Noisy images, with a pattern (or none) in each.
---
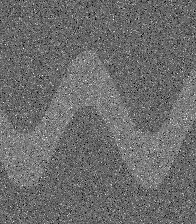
a wavy band
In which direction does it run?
left to right
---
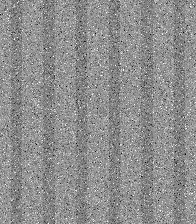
vertical stripes
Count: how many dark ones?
6
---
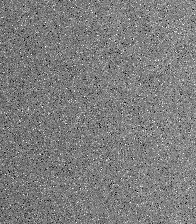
a smooth slope
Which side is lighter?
right
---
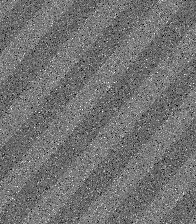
diagonal stripes
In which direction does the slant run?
bottom left to top right
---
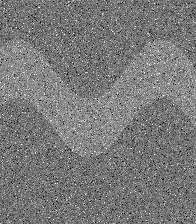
a wavy band
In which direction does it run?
left to right
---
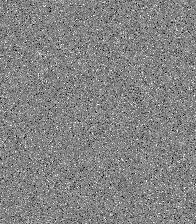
only noise
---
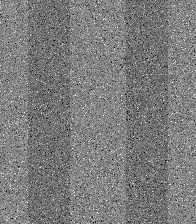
vertical stripes
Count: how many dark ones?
2
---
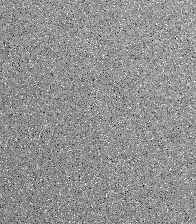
a smooth slope
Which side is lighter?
top right
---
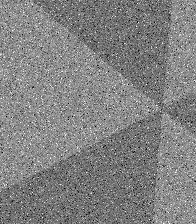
spokes from one point
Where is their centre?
middle right
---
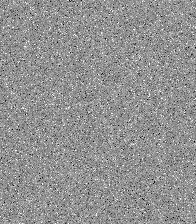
only noise
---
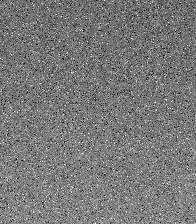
a smooth slope
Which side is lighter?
bottom
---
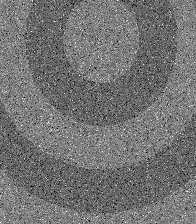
rings round one point
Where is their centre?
top middle
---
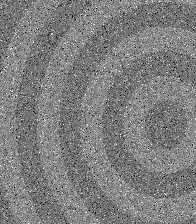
rings round one point
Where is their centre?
middle right
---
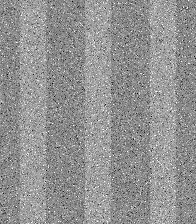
vertical stripes
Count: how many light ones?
3
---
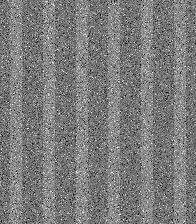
vertical stripes
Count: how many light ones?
6
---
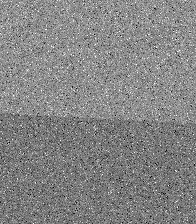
a sharp edge
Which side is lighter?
top
